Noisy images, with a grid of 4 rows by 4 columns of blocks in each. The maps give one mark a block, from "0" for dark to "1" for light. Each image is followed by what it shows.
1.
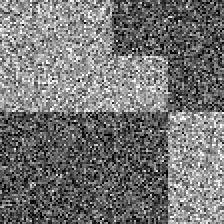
1 1 0 0
1 1 1 0
0 0 0 1
0 0 0 1
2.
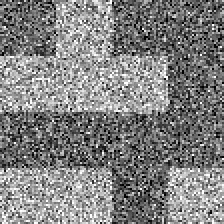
0 1 0 0
1 1 1 0
0 0 0 0
1 1 0 1
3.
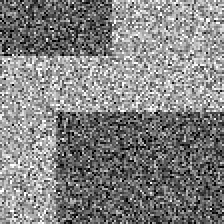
0 0 1 1
1 1 1 1
1 0 0 0
1 0 0 0
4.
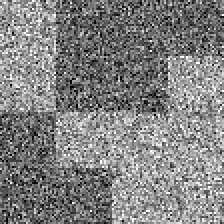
1 0 0 0
1 0 0 1
0 1 1 1
0 0 1 1
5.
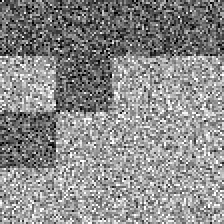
0 0 0 0
1 0 1 1
0 1 1 1
1 1 1 1
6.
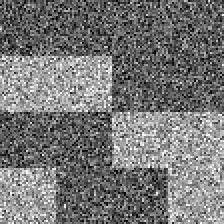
0 0 0 0
1 1 0 0
0 0 1 1
1 0 0 1
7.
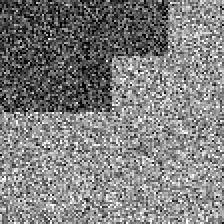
0 0 0 1
0 0 1 1
1 1 1 1
1 1 1 1
